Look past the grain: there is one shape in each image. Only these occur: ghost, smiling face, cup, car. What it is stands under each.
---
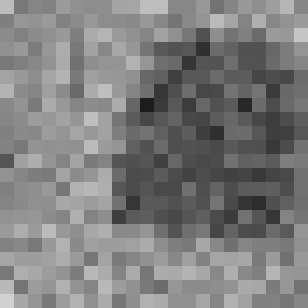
ghost
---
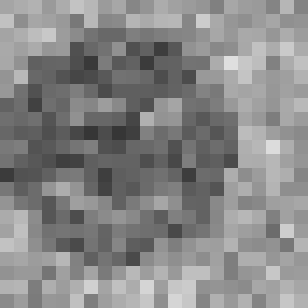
smiling face
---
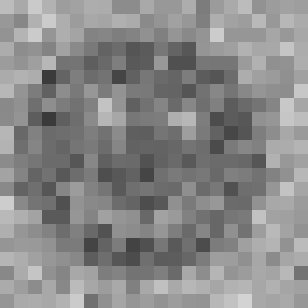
smiling face
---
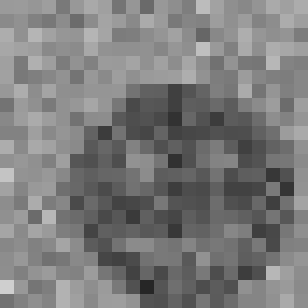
smiling face
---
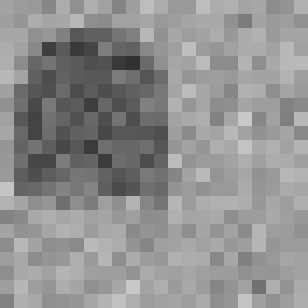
ghost
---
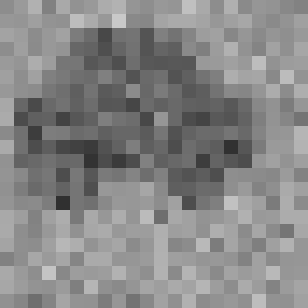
car
